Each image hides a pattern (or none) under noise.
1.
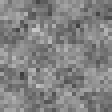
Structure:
a checkerboard
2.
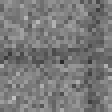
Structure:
bands of rows crossing bands of columns
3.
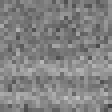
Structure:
bands of rows
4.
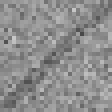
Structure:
a diagonal band
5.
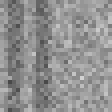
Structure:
bands of columns
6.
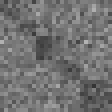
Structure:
blocks along the diagonal
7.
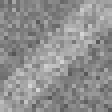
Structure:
a diagonal band
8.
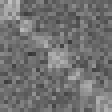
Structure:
blocks along the diagonal
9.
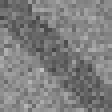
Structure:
a diagonal band
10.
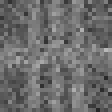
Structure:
bands of rows crossing bands of columns
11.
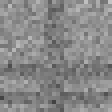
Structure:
bands of rows crossing bands of columns
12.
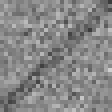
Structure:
a diagonal band
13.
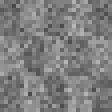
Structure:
a checkerboard
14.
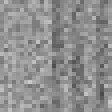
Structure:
bands of columns
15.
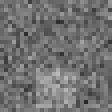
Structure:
one block
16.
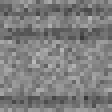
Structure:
bands of rows
